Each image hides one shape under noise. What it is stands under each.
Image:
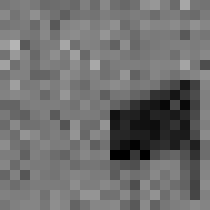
flag
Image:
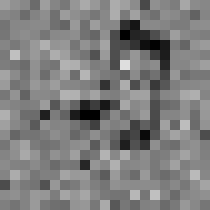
pair of musical notes
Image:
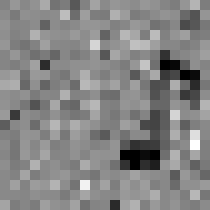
musical note
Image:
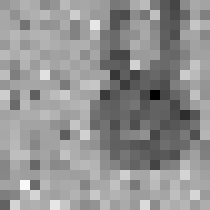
rabbit's head
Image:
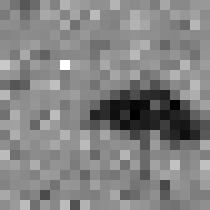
umbrella
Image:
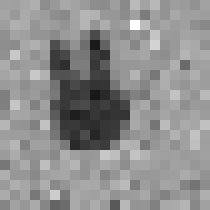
rabbit's head
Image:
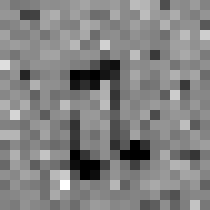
pair of musical notes
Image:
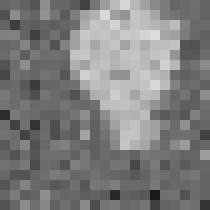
light bulb
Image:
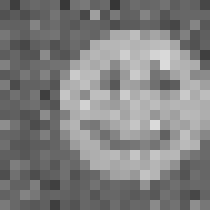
smiling face
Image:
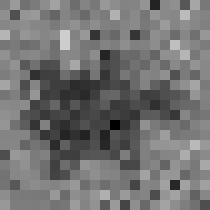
turtle
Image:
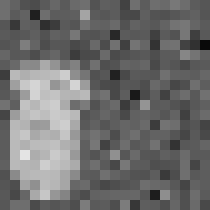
footprint
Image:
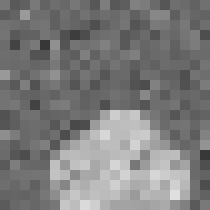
cloud
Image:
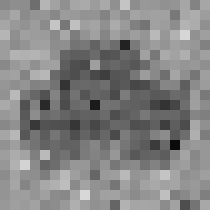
car
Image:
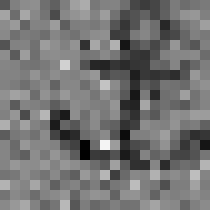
anchor
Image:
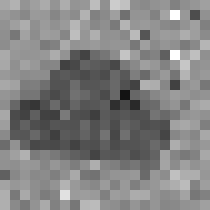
cloud
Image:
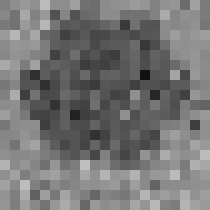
flower
